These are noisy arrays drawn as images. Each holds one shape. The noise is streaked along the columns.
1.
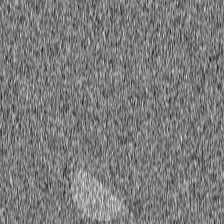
light half disc, bottom middle
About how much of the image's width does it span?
a quarter
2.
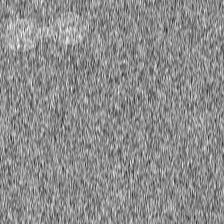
light dumbbell, top left
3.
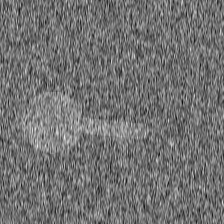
light lollipop
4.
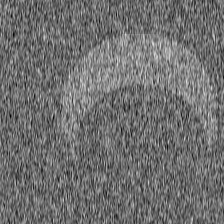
light crescent
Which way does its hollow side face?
down
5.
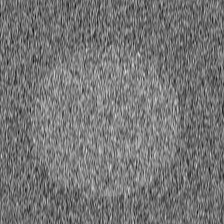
light disc
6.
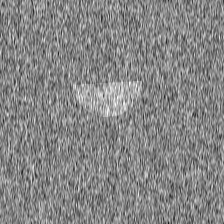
light half disc, centre
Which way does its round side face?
down
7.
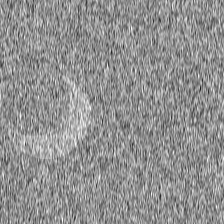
light crescent, middle left
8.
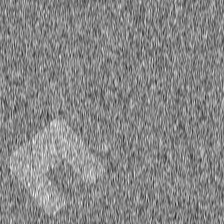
light square with a notch
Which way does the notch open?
down and right
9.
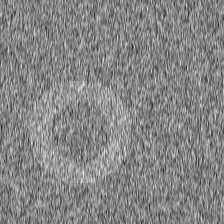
light ring
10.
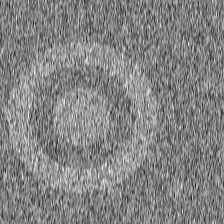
light bullseye
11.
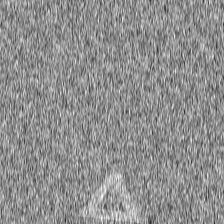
light triangle frame, bottom middle
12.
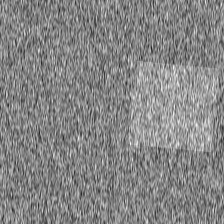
light square, middle right
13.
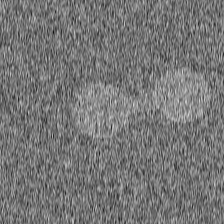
light dumbbell
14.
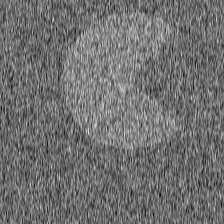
light disc with a wedge cut out
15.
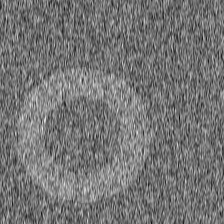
light ring
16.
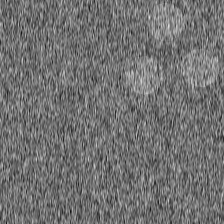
light three dots, top right
